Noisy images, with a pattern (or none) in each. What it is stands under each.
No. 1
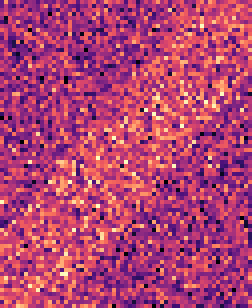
a diagonal band
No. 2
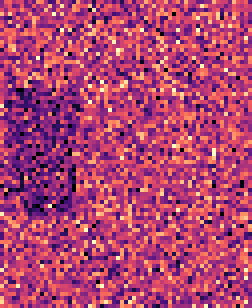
one block
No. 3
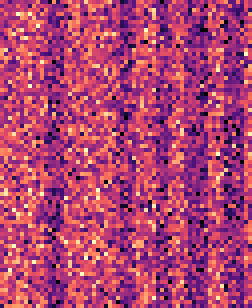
bands of columns
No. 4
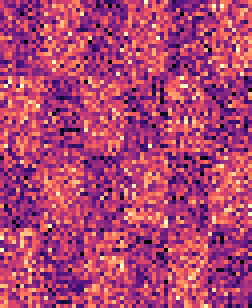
a checkerboard
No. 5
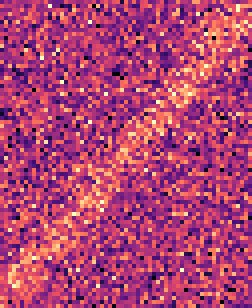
a diagonal band
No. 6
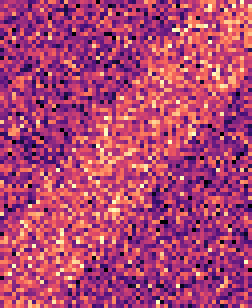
a diagonal band
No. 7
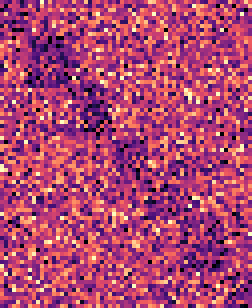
blocks along the diagonal
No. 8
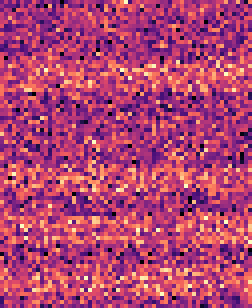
bands of rows
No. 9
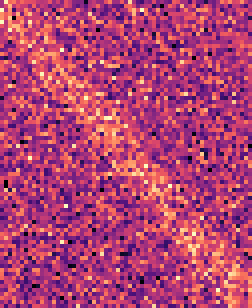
a diagonal band
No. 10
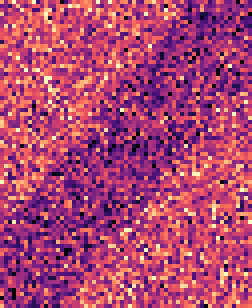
a diagonal band
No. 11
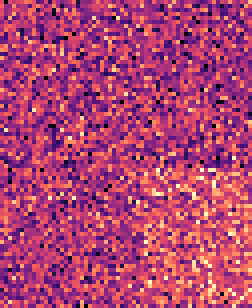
one block
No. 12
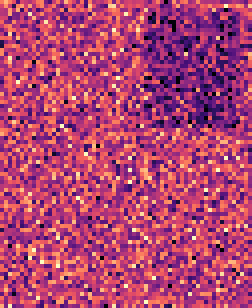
one block
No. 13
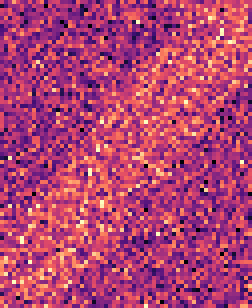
a diagonal band
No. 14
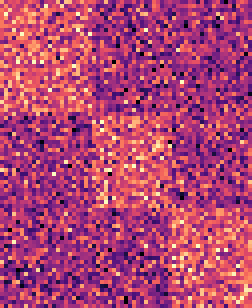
blocks along the diagonal
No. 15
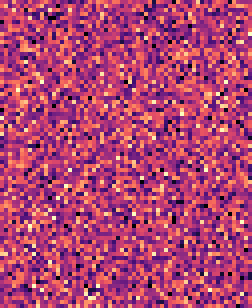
only noise
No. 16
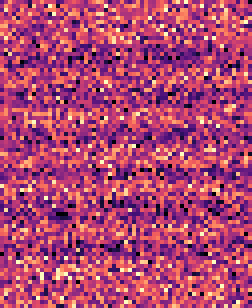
bands of rows
